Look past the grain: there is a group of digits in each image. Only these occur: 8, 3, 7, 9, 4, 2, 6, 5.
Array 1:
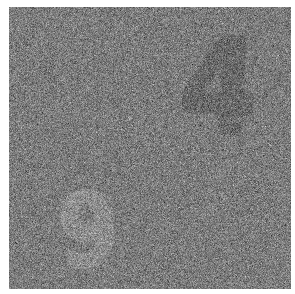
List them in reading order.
top right: dark 4; bottom left: light 9
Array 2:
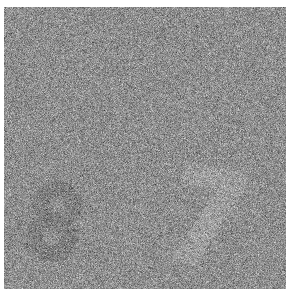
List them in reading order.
bottom left: dark 8; bottom right: light 7
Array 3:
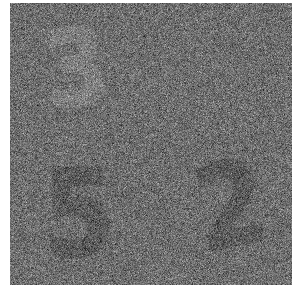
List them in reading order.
top left: light 3; bottom left: dark 5; bottom right: dark 2
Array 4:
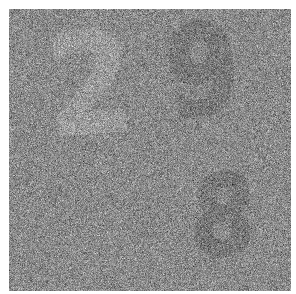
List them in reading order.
top left: light 2; top right: dark 9; bottom right: dark 8
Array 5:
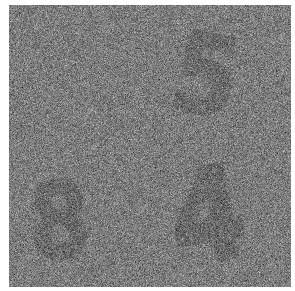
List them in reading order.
top right: dark 5; bottom left: dark 8; bottom right: dark 4
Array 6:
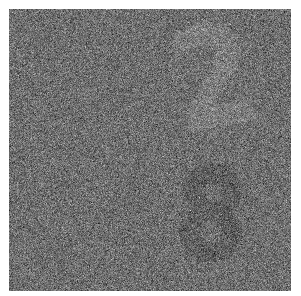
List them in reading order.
top right: light 2; bottom right: dark 8
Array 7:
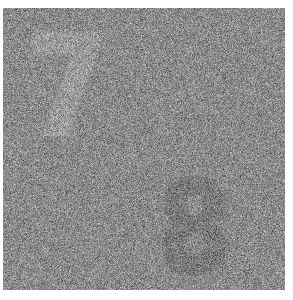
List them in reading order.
top left: light 7; bottom right: dark 8
